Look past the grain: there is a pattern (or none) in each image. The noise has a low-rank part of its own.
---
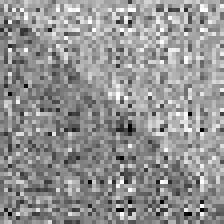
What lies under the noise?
a sharp edge
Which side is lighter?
top right
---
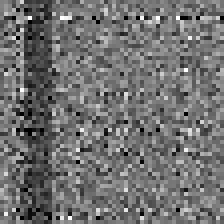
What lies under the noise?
one vertical stripe
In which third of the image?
left
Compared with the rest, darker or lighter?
darker
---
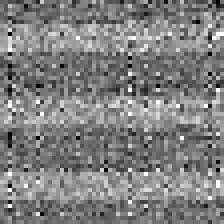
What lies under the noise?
horizontal stripes
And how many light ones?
3
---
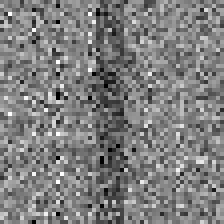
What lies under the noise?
one vertical stripe
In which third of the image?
middle
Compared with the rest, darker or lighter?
darker
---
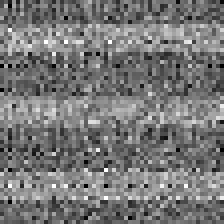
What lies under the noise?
horizontal stripes
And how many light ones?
3
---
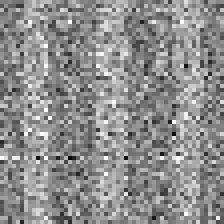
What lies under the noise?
vertical stripes
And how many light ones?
3
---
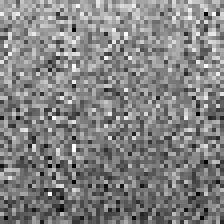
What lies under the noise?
a smooth slope
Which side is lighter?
top
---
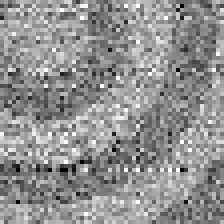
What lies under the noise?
rings round one point
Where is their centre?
top left
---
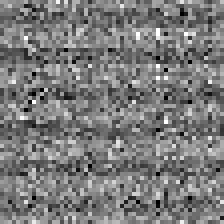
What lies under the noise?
horizontal stripes
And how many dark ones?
6
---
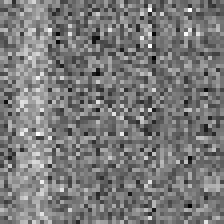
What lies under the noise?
one vertical stripe
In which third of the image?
left
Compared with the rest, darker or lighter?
lighter
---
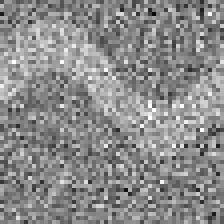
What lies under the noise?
a wavy band
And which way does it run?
left to right
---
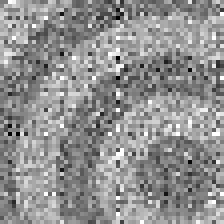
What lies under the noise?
rings round one point
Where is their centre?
bottom right
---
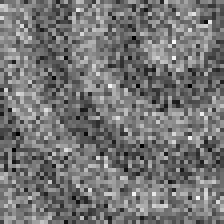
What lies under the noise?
rings round one point
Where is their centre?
top right
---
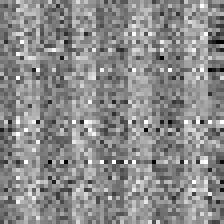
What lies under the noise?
vertical stripes
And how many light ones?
4
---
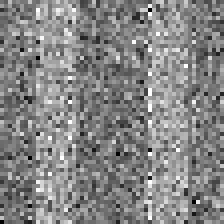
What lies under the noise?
vertical stripes
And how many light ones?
2
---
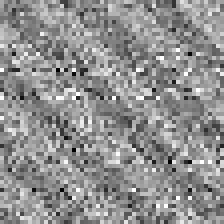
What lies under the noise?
diagonal stripes
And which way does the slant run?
top left to bottom right
